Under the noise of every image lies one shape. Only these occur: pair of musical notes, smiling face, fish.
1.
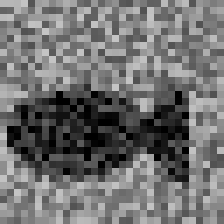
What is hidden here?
dark fish
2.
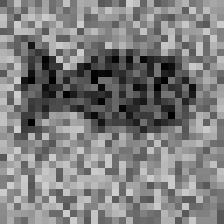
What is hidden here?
dark fish
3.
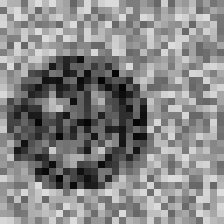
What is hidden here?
dark smiling face
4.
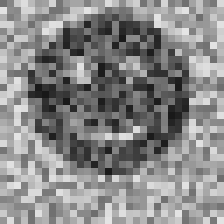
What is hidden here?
dark smiling face
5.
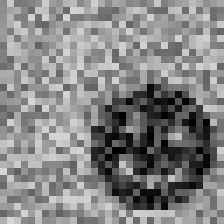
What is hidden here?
dark smiling face
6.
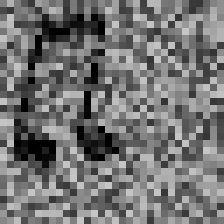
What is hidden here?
dark pair of musical notes
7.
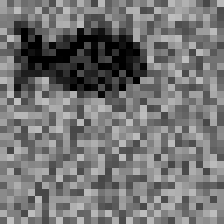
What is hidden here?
dark fish
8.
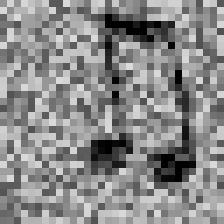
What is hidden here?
dark pair of musical notes
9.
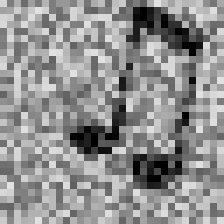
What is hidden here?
dark pair of musical notes
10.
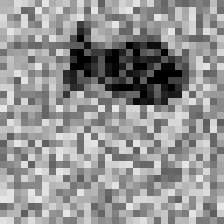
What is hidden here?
dark fish
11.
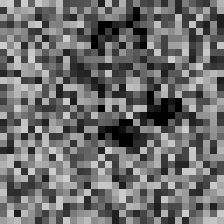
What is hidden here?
dark pair of musical notes
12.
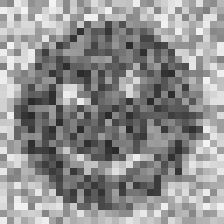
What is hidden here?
dark smiling face
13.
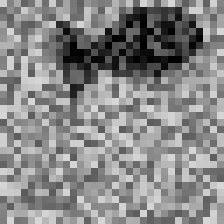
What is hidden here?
dark fish
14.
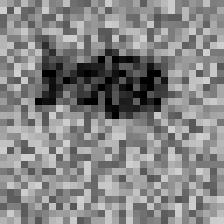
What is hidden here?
dark fish
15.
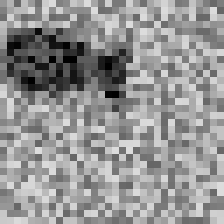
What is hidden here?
dark fish
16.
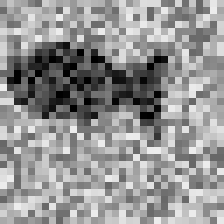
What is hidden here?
dark fish
